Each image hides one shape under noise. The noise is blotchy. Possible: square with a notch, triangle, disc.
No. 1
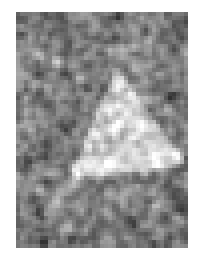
light triangle
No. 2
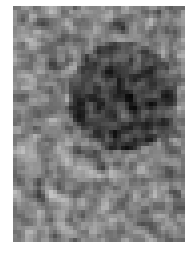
dark disc
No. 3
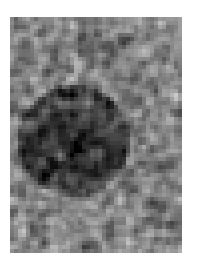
dark disc
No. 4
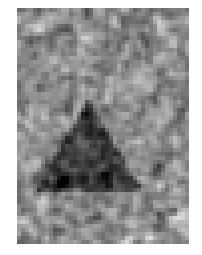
dark triangle
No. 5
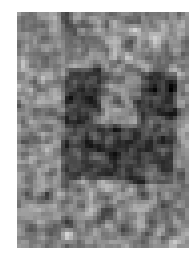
dark square with a notch
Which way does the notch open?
up
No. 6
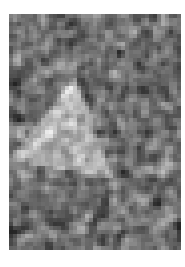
light triangle
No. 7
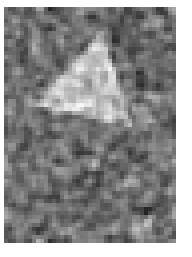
light triangle
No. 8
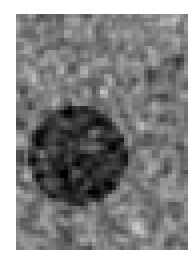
dark disc
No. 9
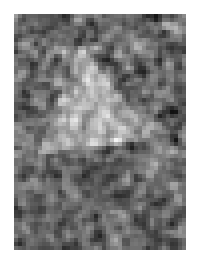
light triangle
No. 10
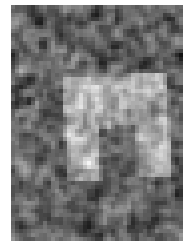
light square with a notch
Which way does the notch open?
down
